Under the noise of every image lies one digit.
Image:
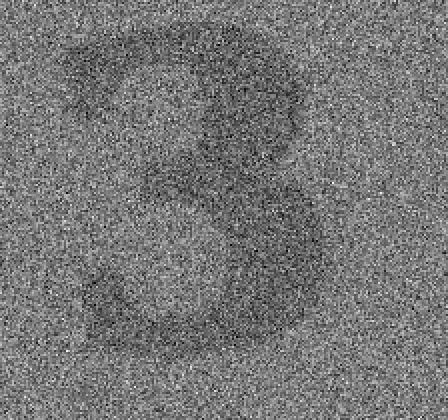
3
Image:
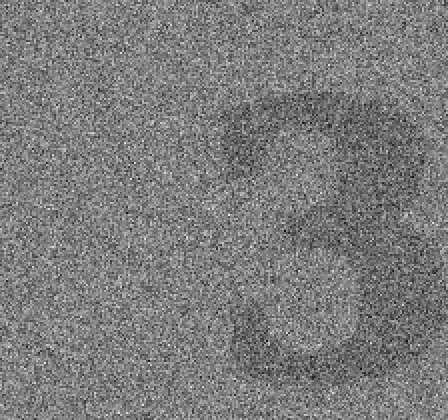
3
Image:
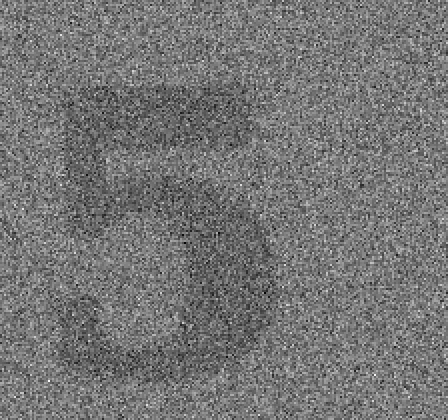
5
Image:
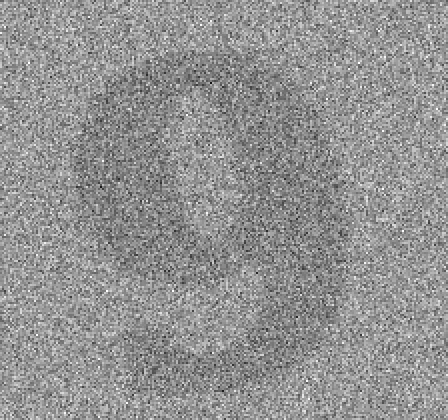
9
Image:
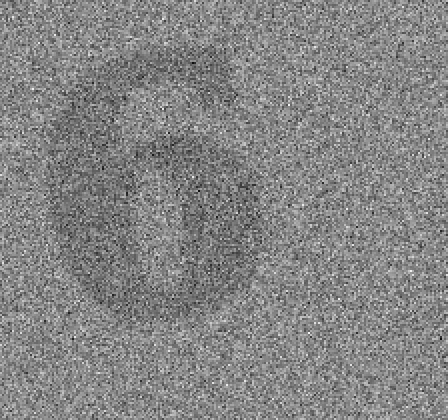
6
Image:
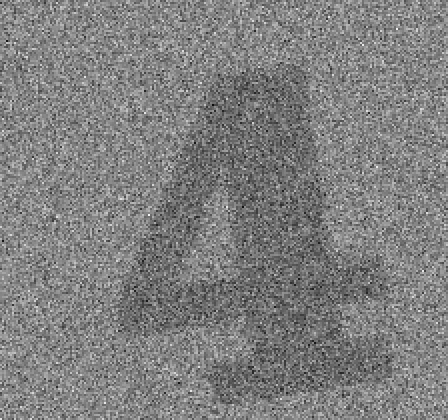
4
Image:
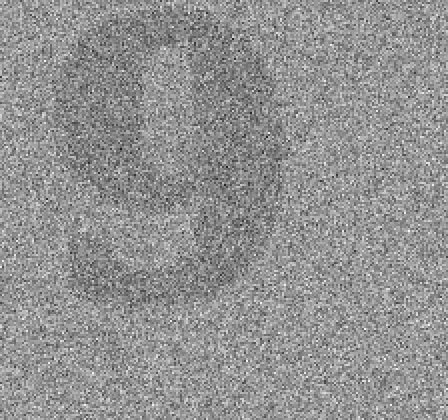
9
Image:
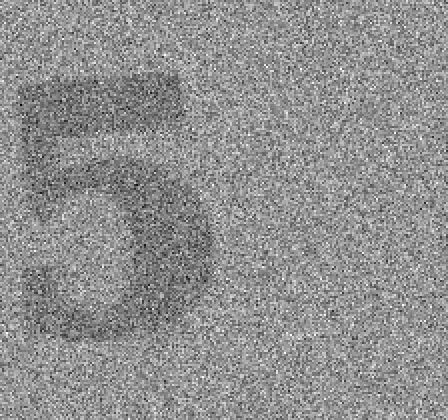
5
